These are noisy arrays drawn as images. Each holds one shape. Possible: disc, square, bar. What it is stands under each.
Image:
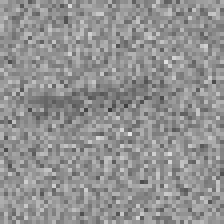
bar
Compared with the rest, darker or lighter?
darker
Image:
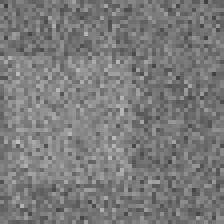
square
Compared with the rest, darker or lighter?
lighter
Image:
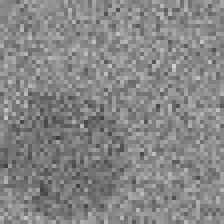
disc
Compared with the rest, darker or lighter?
darker
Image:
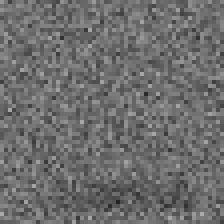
bar
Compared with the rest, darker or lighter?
darker
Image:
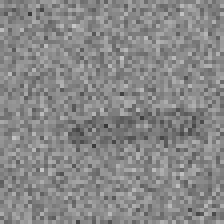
bar
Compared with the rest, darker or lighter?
darker
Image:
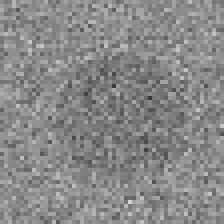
disc
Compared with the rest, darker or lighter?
darker
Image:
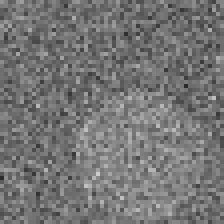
disc
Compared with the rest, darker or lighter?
lighter
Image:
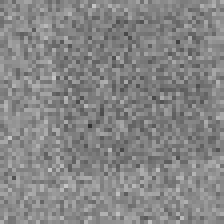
square
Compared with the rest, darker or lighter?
darker
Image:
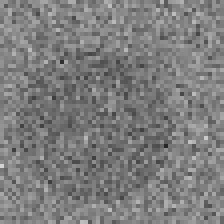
disc
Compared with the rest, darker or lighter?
darker
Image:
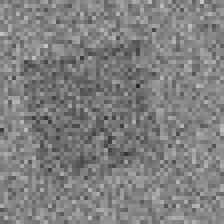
square
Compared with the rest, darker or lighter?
darker
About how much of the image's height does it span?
two thirds
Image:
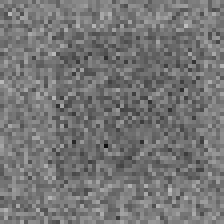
square
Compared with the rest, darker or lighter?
darker
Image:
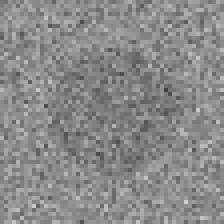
disc
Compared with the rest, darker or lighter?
darker
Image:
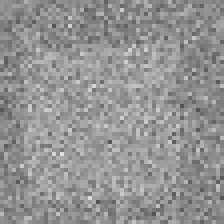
square
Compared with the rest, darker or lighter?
lighter
